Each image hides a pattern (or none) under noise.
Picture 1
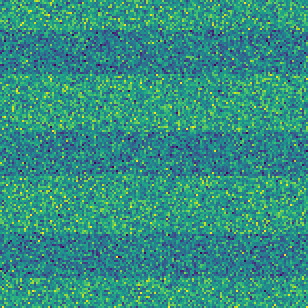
horizontal stripes
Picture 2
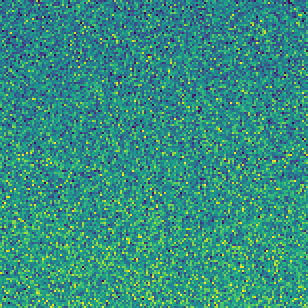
a smooth slope
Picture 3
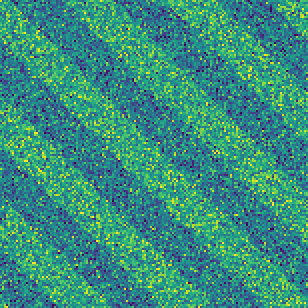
diagonal stripes
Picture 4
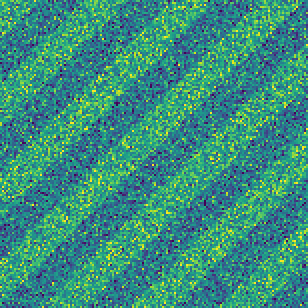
diagonal stripes
